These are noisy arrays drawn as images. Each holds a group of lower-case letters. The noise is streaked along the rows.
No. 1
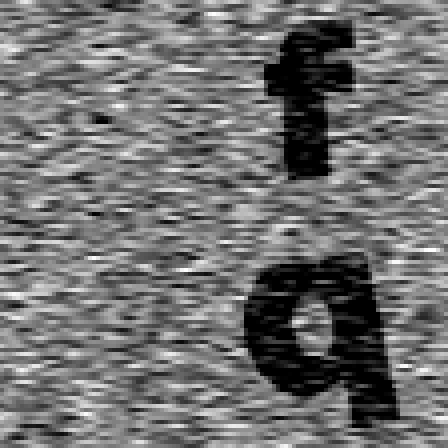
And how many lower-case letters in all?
2
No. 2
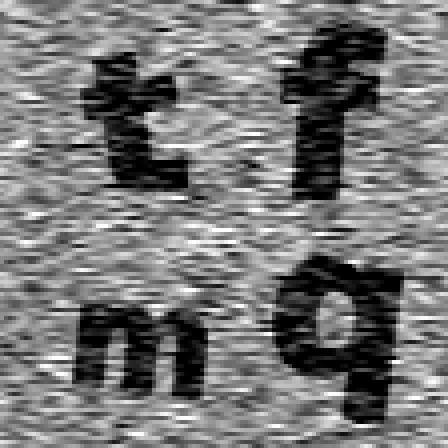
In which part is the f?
top right
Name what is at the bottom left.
m
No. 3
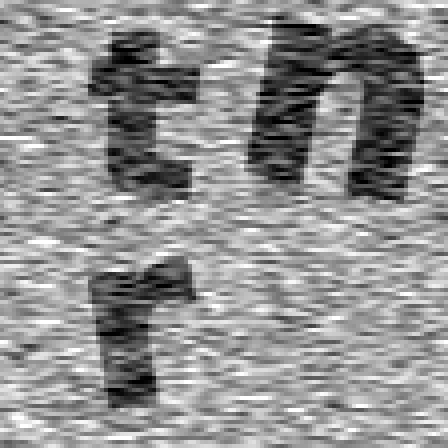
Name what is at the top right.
n
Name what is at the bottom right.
nothing
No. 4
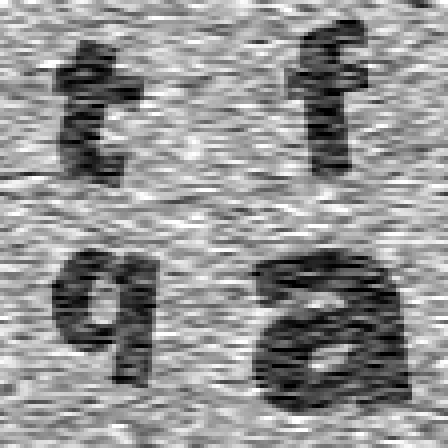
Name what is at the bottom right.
a
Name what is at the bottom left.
q
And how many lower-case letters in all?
4
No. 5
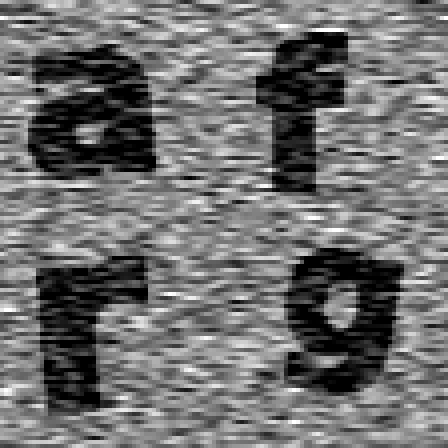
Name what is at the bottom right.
g
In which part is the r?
bottom left
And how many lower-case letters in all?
4
